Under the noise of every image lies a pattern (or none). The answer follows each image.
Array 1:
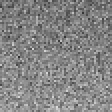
a smooth slope
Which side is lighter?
bottom
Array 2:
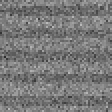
horizontal stripes
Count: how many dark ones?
5
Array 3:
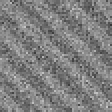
diagonal stripes
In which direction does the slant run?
top left to bottom right
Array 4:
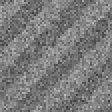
diagonal stripes
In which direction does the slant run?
bottom left to top right
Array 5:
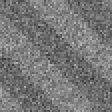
diagonal stripes
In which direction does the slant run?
top left to bottom right
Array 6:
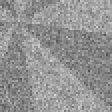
spokes from one point
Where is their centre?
top left
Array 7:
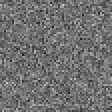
only noise
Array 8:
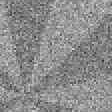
spokes from one point
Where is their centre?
bottom left
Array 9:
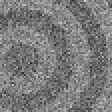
rings round one point
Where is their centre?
middle left
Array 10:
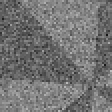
spokes from one point
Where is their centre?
bottom right
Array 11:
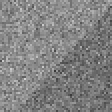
a sharp edge
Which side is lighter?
top left
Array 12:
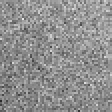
a smooth slope
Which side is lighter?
top right
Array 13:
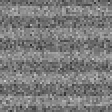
horizontal stripes
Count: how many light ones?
5
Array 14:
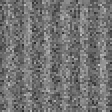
vertical stripes
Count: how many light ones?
6
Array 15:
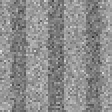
vertical stripes
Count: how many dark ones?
3
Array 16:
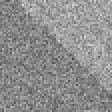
a sharp edge
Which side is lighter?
top right
